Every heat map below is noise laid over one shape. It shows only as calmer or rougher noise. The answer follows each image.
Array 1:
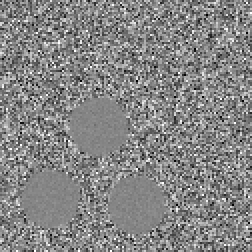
calm three dots
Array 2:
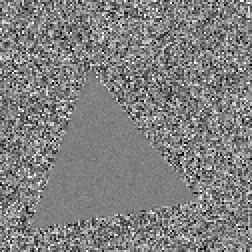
calm triangle
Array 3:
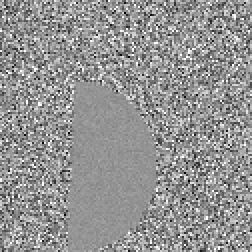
calm half disc
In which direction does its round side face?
right
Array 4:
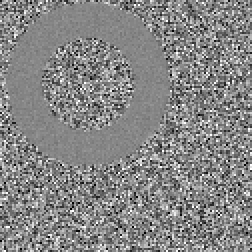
calm ring
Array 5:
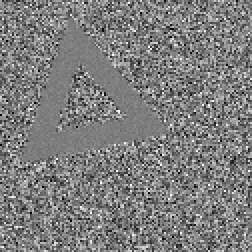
calm triangle frame
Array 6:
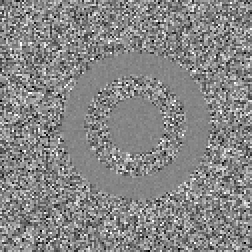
calm bullseye
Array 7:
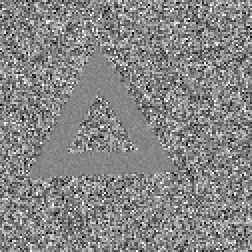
calm triangle frame
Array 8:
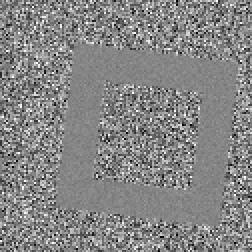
calm square frame
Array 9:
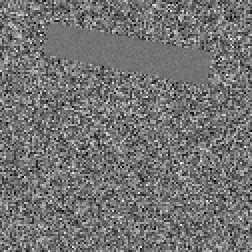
calm bar
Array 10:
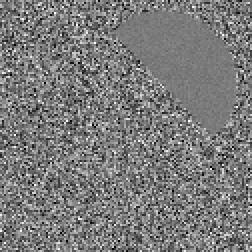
calm half disc
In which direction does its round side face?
up and right
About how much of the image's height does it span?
half
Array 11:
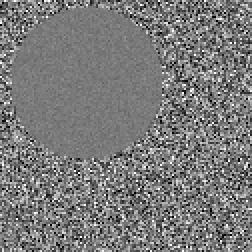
calm disc
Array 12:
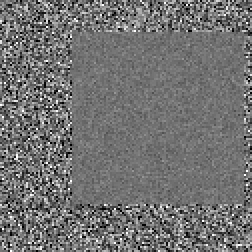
calm square
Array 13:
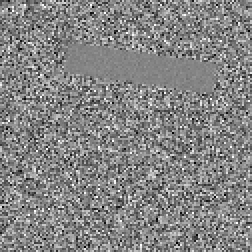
calm bar
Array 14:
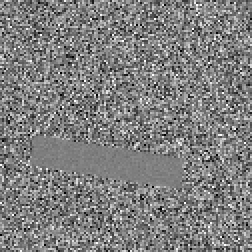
calm bar
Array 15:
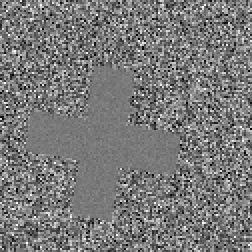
calm cross
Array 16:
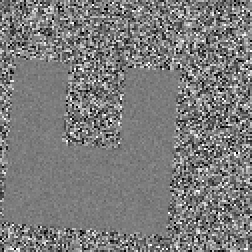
calm square with a notch
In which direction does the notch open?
up
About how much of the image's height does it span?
two thirds
